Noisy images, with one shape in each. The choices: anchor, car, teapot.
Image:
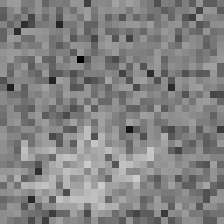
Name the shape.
teapot
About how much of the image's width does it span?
two thirds
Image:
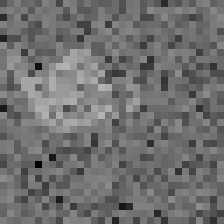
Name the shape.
teapot
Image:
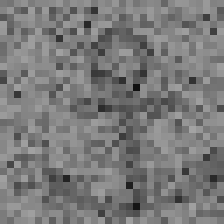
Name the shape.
anchor
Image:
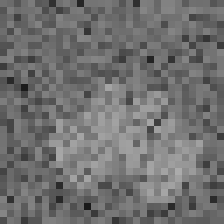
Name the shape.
car
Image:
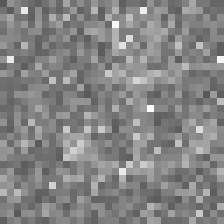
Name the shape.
anchor
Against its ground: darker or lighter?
lighter
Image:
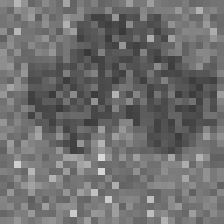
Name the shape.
car
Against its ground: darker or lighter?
darker
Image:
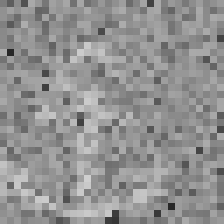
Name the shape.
anchor
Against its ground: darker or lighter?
lighter
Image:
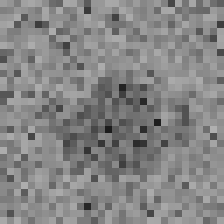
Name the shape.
teapot
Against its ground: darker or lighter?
darker
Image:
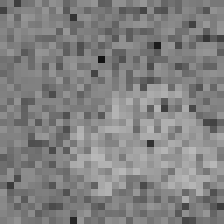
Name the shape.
car
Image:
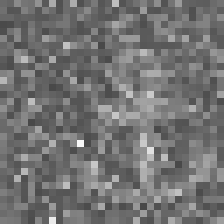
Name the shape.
anchor
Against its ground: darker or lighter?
lighter
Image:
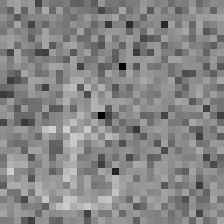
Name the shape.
anchor
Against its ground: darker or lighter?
lighter
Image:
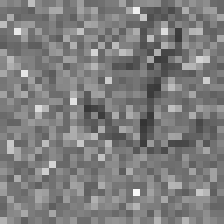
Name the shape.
anchor
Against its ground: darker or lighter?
darker
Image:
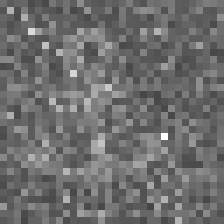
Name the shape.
anchor
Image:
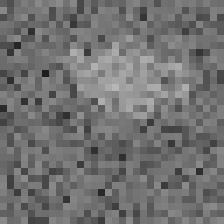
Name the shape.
teapot
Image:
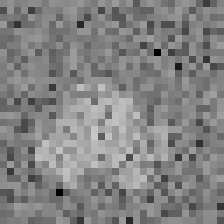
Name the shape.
car
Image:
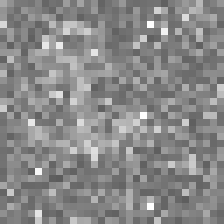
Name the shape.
anchor
